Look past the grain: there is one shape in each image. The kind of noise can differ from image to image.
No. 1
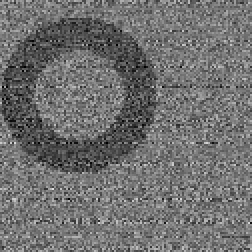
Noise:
rows of uneven size
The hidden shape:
ring
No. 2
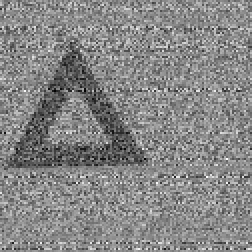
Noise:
rows of uneven size
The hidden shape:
triangle frame
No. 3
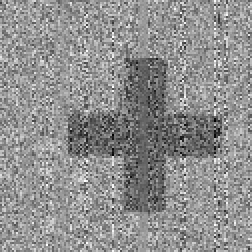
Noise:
columns of uneven size
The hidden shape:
cross
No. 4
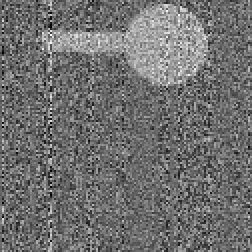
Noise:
columns of uneven size
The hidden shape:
lollipop
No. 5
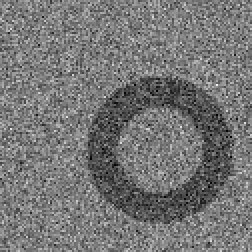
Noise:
independent entries
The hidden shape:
ring
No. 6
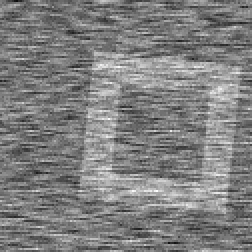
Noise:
streaked along the rows
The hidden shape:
square frame
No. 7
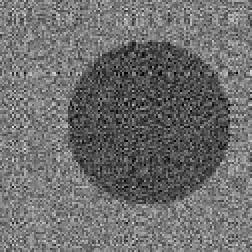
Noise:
low rank plus noise
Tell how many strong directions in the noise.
one
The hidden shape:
disc
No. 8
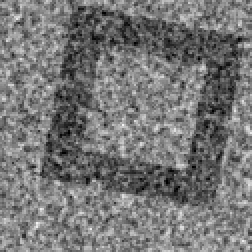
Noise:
blotchy
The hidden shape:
square frame
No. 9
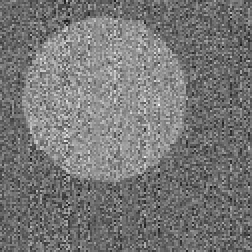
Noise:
columns of uneven size
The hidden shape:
disc
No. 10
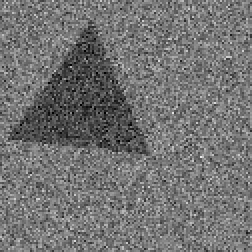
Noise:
independent entries
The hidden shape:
triangle
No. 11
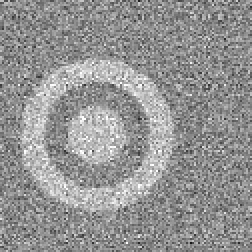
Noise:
low rank plus noise
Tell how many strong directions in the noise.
two
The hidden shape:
bullseye
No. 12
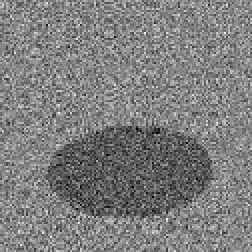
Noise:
low rank plus noise
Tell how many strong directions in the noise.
three or four
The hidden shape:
ellipse
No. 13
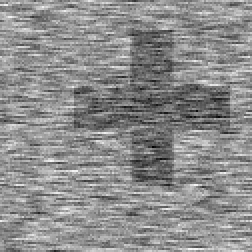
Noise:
streaked along the rows
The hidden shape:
cross
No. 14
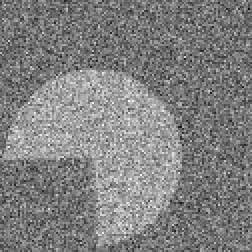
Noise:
independent entries
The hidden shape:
disc with a wedge cut out
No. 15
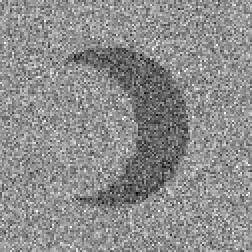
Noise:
independent entries
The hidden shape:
crescent
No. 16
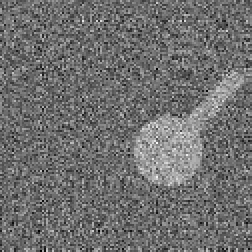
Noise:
low rank plus noise
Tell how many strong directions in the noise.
five to eight
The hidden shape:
lollipop
